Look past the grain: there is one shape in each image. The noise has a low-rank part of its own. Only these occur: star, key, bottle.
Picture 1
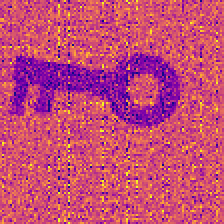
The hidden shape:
key
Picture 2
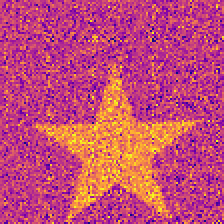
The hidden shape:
star
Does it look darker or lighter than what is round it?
lighter
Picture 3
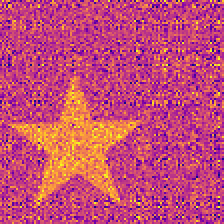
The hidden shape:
star
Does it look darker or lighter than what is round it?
lighter
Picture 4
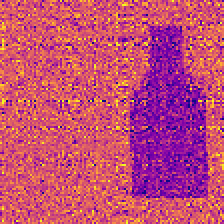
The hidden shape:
bottle
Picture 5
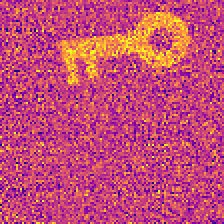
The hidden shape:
key
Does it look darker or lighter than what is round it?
lighter
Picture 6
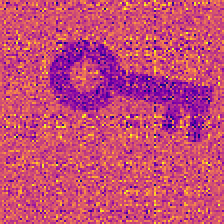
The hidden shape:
key
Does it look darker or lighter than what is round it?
darker
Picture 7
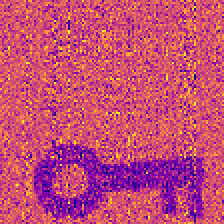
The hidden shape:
key
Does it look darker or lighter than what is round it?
darker
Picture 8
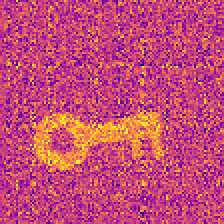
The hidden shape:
key
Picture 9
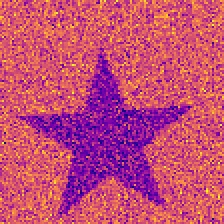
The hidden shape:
star
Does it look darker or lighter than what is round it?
darker
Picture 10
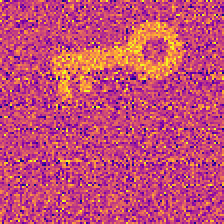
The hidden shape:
key
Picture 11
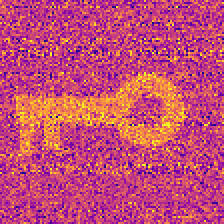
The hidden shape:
key
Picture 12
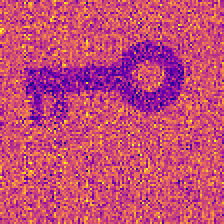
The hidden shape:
key
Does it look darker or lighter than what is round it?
darker
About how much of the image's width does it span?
two thirds
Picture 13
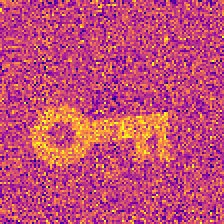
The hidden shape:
key
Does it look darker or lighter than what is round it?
lighter
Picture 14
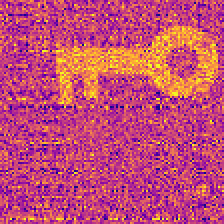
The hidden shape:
key
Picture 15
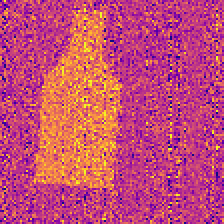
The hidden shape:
bottle
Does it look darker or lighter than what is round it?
lighter
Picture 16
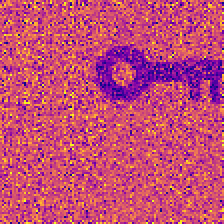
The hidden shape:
key
